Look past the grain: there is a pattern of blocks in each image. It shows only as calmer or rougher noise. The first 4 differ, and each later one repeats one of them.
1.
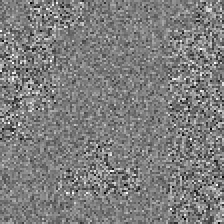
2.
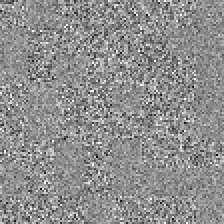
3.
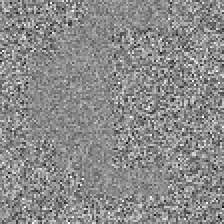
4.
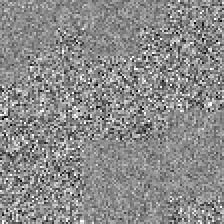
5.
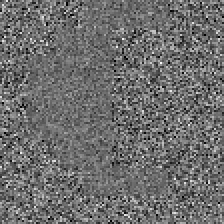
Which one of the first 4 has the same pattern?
3
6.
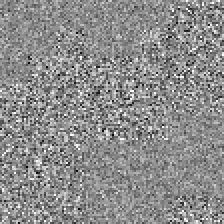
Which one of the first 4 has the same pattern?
4
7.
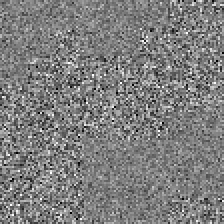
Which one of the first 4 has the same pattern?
4
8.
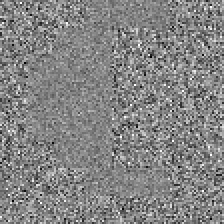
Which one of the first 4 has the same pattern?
3
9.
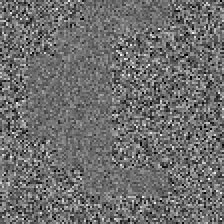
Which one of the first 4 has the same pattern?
3
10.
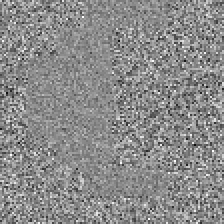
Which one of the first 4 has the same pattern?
3
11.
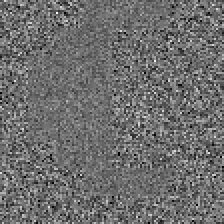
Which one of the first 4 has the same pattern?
3
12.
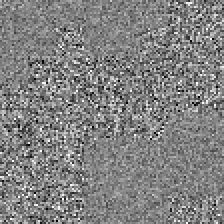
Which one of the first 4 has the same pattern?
4
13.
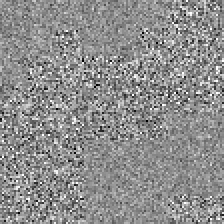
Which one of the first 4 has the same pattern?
4
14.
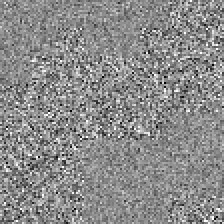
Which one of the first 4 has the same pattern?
4
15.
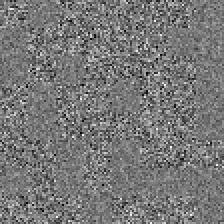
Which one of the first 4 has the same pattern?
2
